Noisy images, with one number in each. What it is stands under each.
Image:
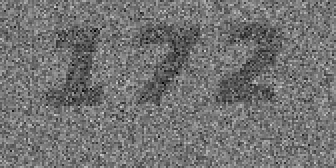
172
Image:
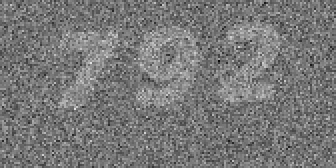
792
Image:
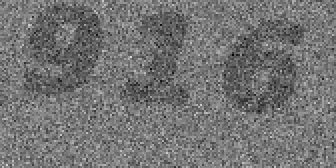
916
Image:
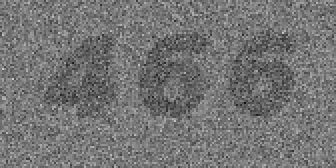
466
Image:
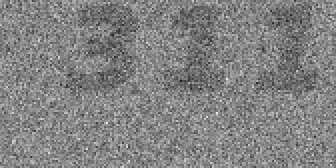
311
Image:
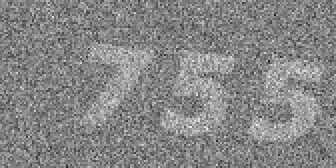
755
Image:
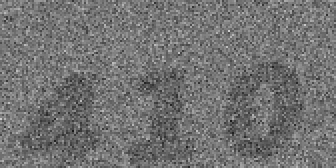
410
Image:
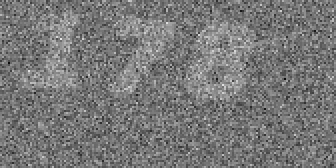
178
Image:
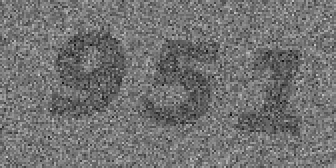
951
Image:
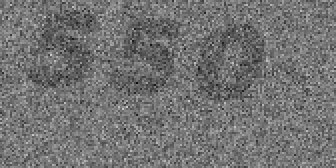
550
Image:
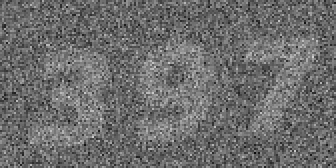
397
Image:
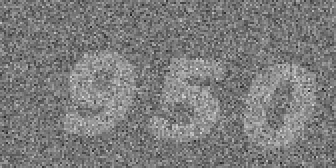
950
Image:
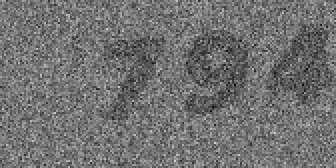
794
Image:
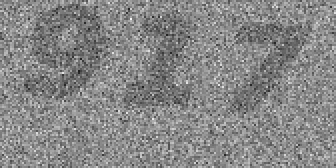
917
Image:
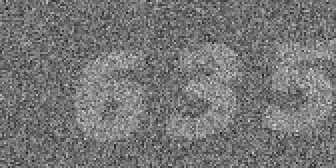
635
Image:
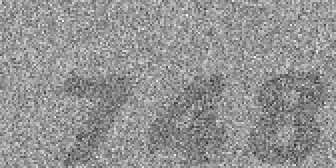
748
